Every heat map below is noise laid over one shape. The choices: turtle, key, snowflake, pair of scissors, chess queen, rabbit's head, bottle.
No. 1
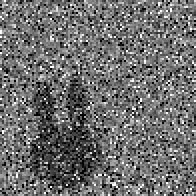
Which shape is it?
rabbit's head
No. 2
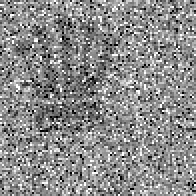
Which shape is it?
chess queen
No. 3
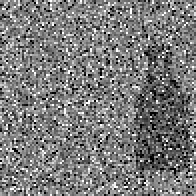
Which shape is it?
bottle
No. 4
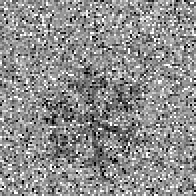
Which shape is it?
snowflake
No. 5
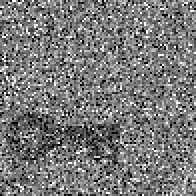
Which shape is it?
key
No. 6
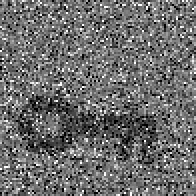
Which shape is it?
key
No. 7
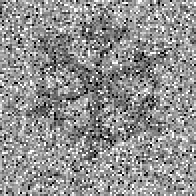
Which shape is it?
snowflake
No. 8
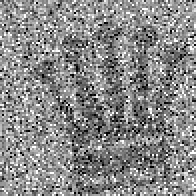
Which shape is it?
chess queen
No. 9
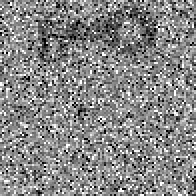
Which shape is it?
key
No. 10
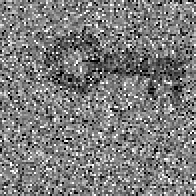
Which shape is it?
key
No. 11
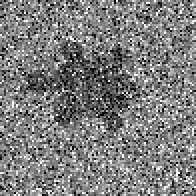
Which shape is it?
turtle
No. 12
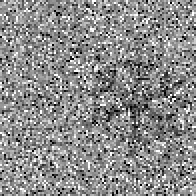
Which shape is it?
snowflake
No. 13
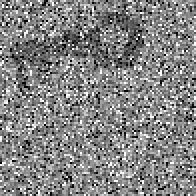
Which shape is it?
key
